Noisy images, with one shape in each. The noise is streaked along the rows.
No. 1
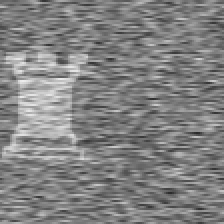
chess rook
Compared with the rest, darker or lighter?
lighter
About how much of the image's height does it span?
half
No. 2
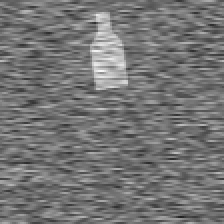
bottle
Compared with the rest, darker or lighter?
lighter
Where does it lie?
top middle
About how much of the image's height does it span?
a third
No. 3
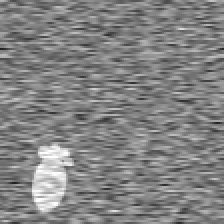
footprint
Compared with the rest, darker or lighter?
lighter
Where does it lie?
bottom left
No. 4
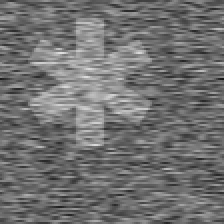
asterisk
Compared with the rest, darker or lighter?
lighter
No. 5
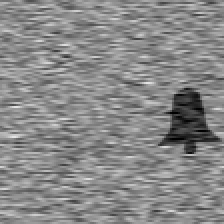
bell
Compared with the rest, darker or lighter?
darker
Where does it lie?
middle right
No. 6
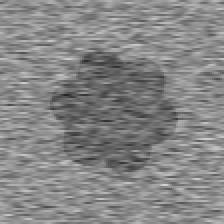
flower
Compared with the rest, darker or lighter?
darker
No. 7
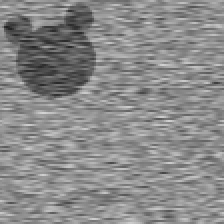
bear's head
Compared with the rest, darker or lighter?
darker
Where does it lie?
top left
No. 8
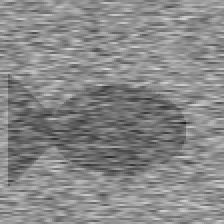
fish
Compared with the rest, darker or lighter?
darker
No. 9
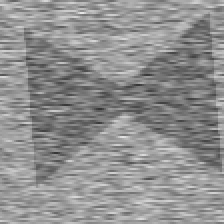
bow tie
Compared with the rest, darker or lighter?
darker
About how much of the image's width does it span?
nearly all
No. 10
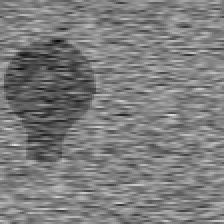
light bulb
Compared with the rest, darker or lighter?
darker
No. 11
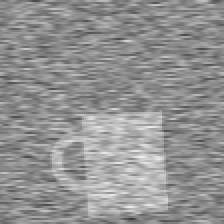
cup
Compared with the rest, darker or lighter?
lighter
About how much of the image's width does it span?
half
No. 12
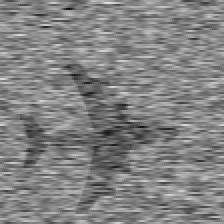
airplane
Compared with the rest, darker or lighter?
darker
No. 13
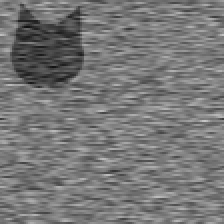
cat's head
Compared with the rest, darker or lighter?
darker
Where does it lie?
top left
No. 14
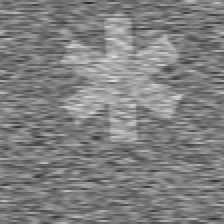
asterisk
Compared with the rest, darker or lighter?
lighter
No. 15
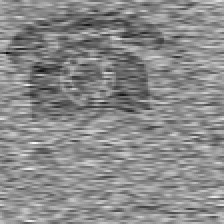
telephone
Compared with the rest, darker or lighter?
darker
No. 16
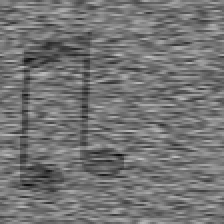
pair of musical notes
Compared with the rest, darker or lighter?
darker
